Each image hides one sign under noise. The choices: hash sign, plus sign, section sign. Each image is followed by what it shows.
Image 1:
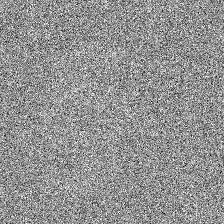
section sign
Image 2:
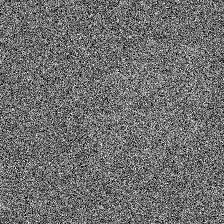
hash sign
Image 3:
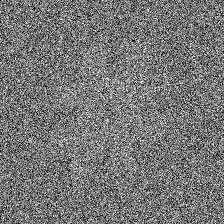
hash sign
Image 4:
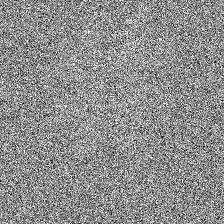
hash sign
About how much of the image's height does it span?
two thirds
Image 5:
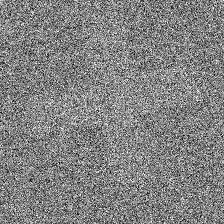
plus sign
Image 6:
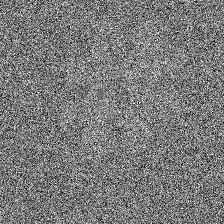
hash sign
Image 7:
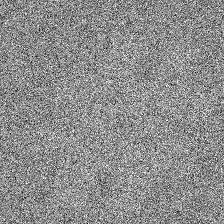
hash sign
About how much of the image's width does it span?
nearly all
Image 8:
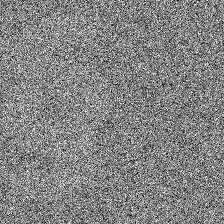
section sign
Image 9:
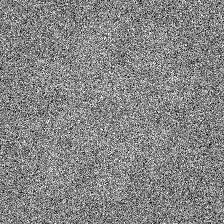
hash sign
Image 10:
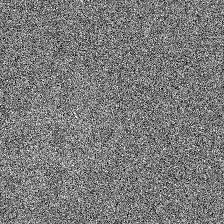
hash sign
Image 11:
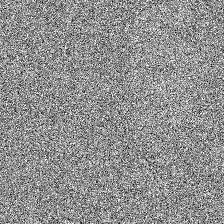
section sign
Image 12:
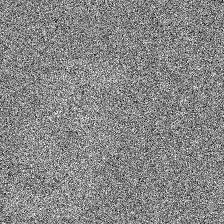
section sign
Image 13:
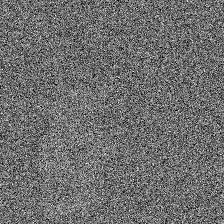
section sign
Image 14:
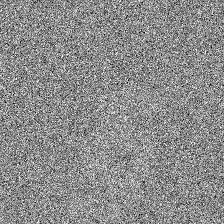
section sign
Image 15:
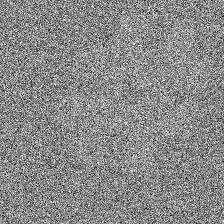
hash sign
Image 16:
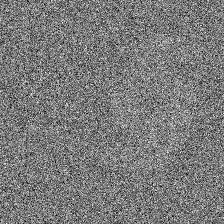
section sign
